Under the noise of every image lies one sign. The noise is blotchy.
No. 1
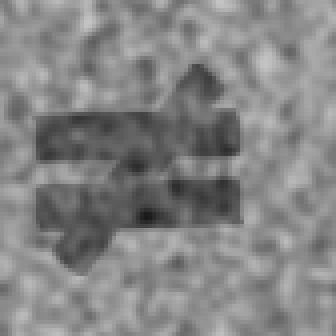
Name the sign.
not-equal sign
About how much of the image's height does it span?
two thirds
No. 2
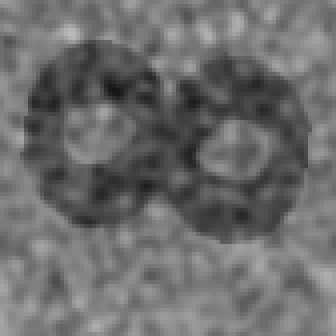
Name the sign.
infinity sign
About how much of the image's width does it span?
nearly all
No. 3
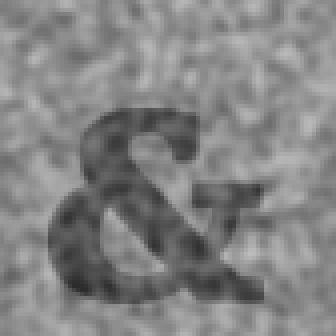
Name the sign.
ampersand
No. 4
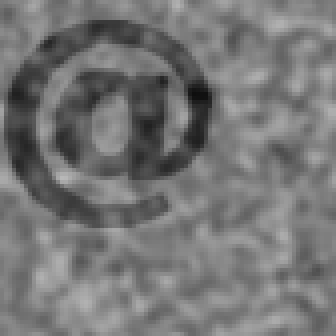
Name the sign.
at sign
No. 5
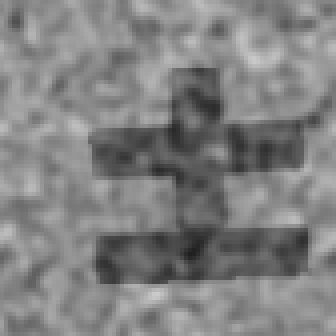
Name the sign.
plus-minus sign
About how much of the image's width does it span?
two thirds
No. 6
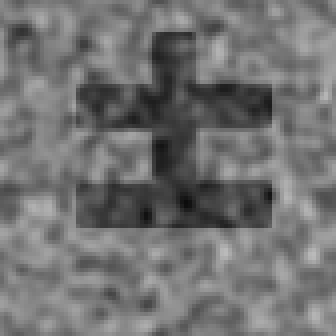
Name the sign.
plus-minus sign
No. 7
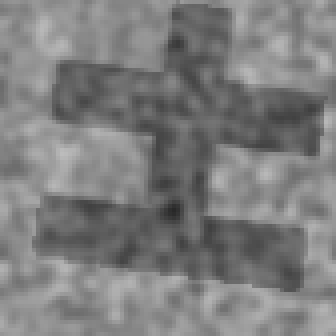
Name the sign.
plus-minus sign
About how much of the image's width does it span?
nearly all
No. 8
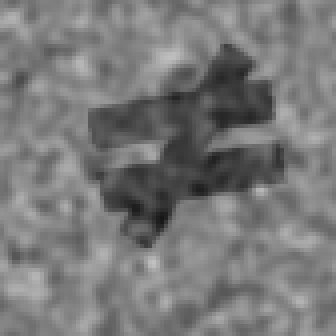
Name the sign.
not-equal sign
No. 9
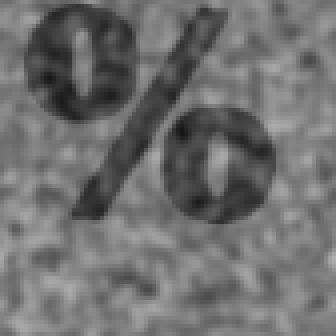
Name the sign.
percent sign
